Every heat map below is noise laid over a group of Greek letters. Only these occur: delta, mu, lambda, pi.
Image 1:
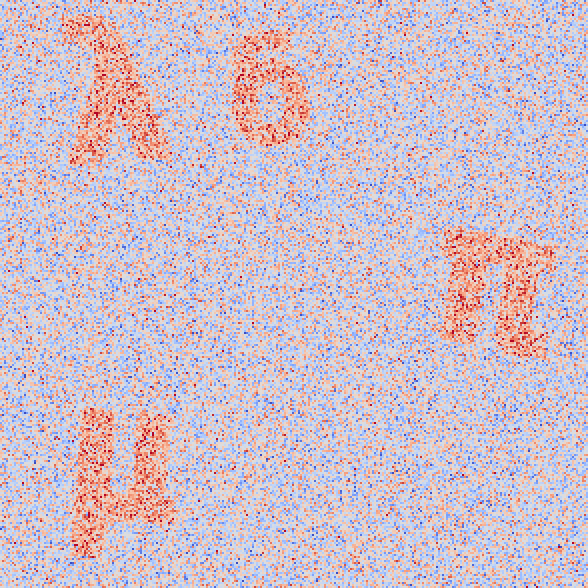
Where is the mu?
bottom left
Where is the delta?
top middle
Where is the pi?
middle right
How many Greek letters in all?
4
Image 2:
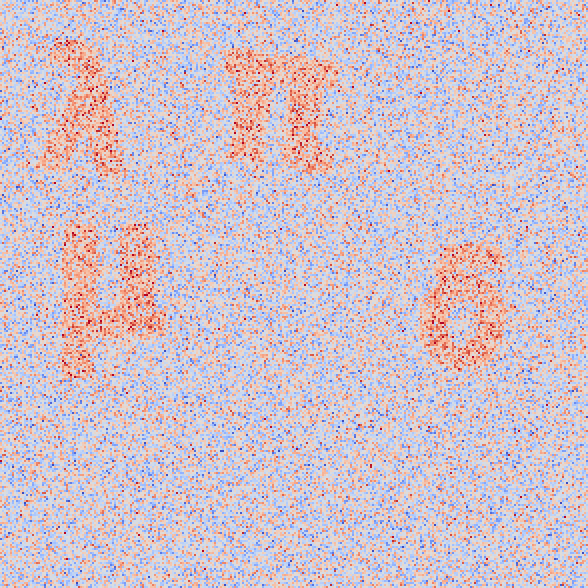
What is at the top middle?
pi
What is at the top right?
nothing
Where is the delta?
middle right
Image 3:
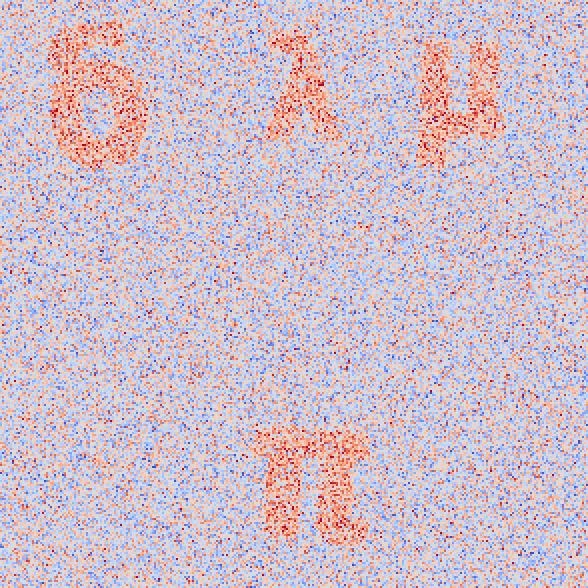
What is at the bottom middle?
pi
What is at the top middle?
lambda
